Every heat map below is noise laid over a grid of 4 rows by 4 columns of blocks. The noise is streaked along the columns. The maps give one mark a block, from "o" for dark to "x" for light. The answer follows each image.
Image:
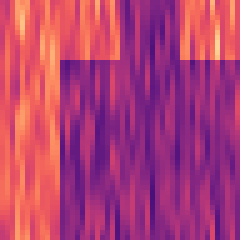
x x o x
x o o o
x o o o
x o o o
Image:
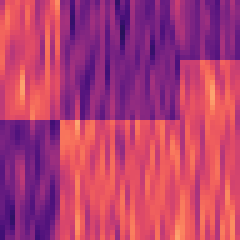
x o o o
x o o x
o x x x
o x x x
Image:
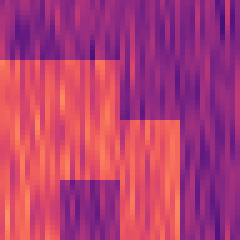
o o o o
x x o o
x x x o
x o x o
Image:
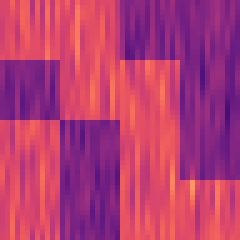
x x o o
o x x o
x o x o
x o x x
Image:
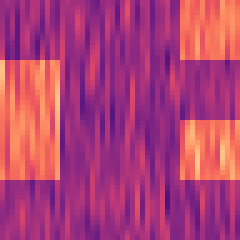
o o o x
x o o o
x o o x
o o o o
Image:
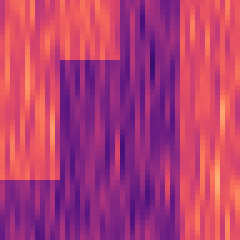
x x o x
x o o x
x o o x
o o o x
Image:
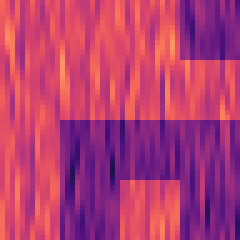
x x x o
x x x x
x o o o
x o x o
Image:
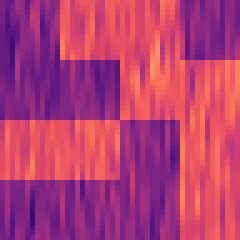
o x x o
o o x x
x x o x
o o o x
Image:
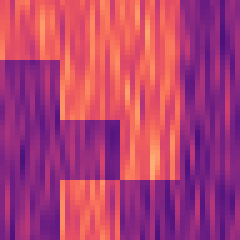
x x x o
o x x o
o o x o
o x o o
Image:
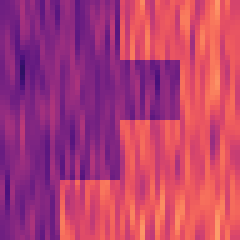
o o x x
o o o x
o o x x
o x x x
